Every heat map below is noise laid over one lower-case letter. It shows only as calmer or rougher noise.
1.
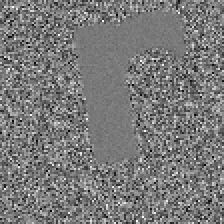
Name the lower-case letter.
r
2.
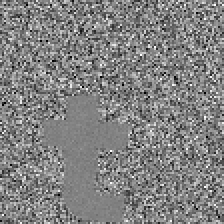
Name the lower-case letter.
t
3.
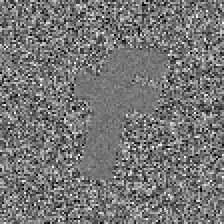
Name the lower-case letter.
f
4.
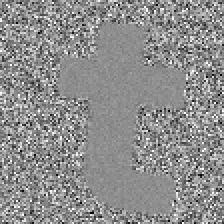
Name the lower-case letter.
t
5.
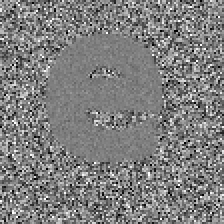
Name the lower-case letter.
e
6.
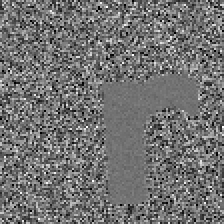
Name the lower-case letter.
r
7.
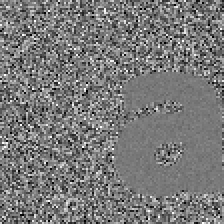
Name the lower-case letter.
a
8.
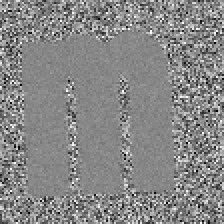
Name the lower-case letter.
m
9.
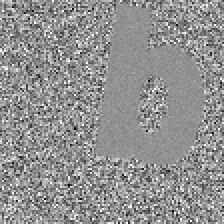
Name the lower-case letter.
b
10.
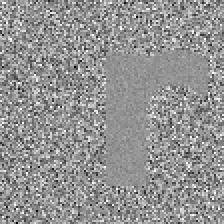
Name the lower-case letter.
r
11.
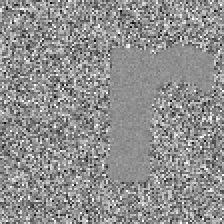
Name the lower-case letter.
r
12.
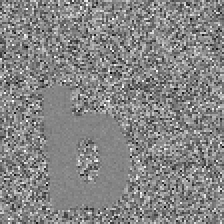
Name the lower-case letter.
b
